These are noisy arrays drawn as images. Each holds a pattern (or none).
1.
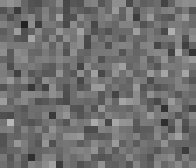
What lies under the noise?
only noise
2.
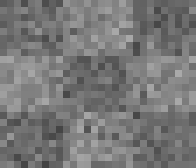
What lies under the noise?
a checkerboard
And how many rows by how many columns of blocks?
3 by 3
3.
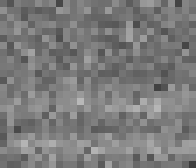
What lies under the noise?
bands of rows
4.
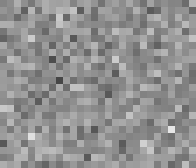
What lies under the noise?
only noise
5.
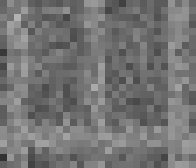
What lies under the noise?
bands of rows crossing bands of columns
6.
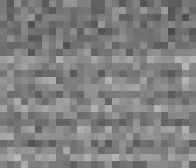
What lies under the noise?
bands of rows
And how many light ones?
5
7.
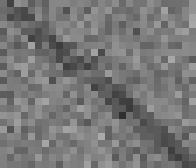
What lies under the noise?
a diagonal band
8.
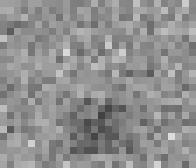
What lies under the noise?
one block
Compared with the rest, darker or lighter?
darker
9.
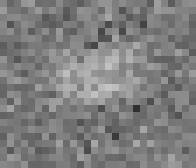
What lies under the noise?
one block
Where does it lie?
centre
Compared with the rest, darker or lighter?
lighter
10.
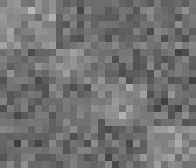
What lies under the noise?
blocks along the diagonal
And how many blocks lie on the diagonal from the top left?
4
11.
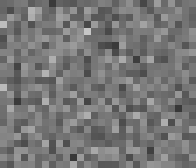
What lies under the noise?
only noise
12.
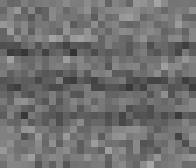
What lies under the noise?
bands of rows
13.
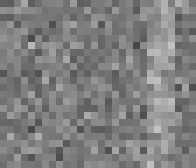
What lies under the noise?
one band of columns
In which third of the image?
right
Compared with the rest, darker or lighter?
lighter
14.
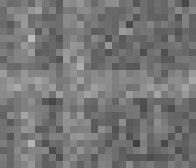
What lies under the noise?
bands of rows crossing bands of columns
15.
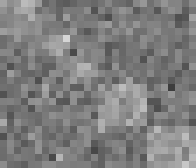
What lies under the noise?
blocks along the diagonal
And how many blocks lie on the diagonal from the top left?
5
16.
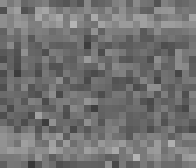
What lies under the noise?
bands of rows
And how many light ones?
2
